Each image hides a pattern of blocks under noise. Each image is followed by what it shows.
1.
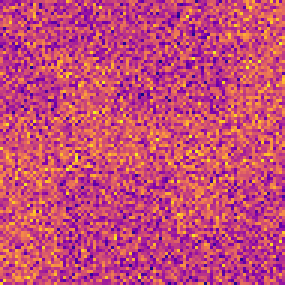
the same after a half turn
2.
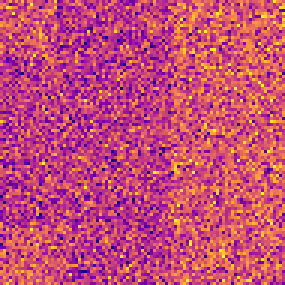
top and bottom mirror each other
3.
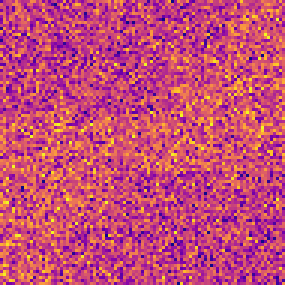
the same after a half turn
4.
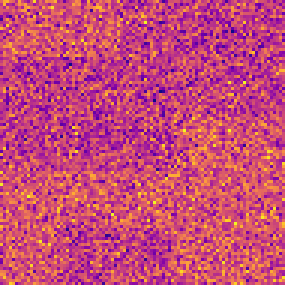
no symmetry
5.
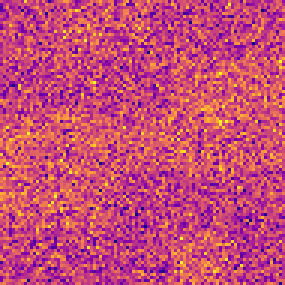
the same after a half turn
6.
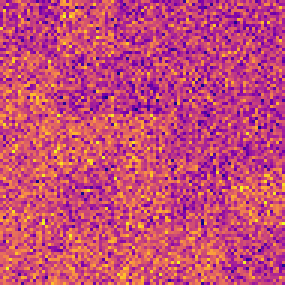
mirrored about the diagonal from the bottom left
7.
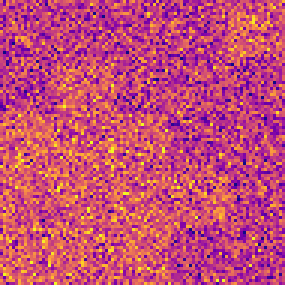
mirrored about the diagonal from the bottom left
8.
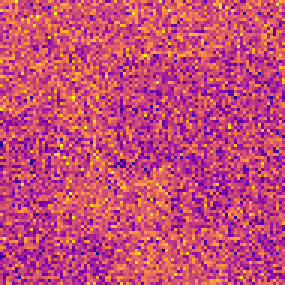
no symmetry
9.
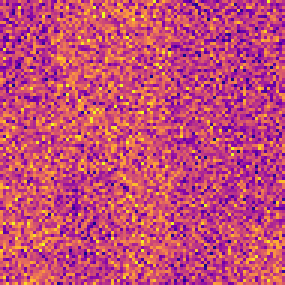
no symmetry
